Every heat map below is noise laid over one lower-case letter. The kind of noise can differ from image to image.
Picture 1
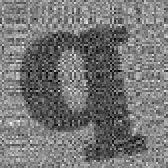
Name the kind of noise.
low rank plus noise
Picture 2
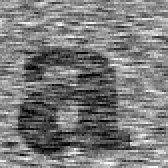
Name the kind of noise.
streaked along the rows
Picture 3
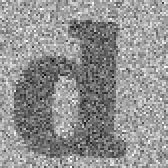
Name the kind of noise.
independent entries
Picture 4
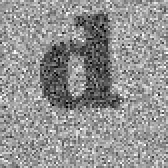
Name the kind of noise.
independent entries
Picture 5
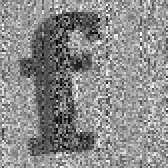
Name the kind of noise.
columns of uneven size
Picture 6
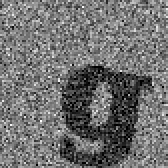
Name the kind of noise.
independent entries
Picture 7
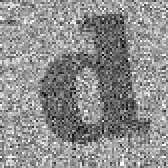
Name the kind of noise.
low rank plus noise
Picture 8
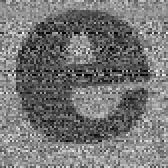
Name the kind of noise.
rows of uneven size
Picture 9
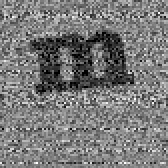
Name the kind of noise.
rows of uneven size
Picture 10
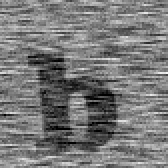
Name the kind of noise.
streaked along the rows
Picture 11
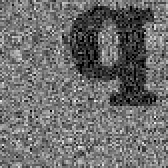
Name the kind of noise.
low rank plus noise
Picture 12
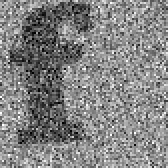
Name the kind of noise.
independent entries
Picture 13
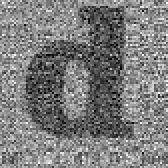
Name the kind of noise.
low rank plus noise
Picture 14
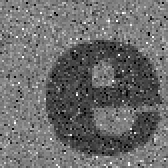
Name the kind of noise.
heavy tails
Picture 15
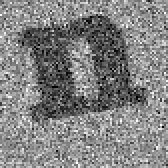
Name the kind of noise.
independent entries
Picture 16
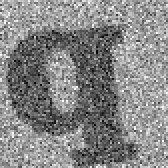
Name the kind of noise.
independent entries
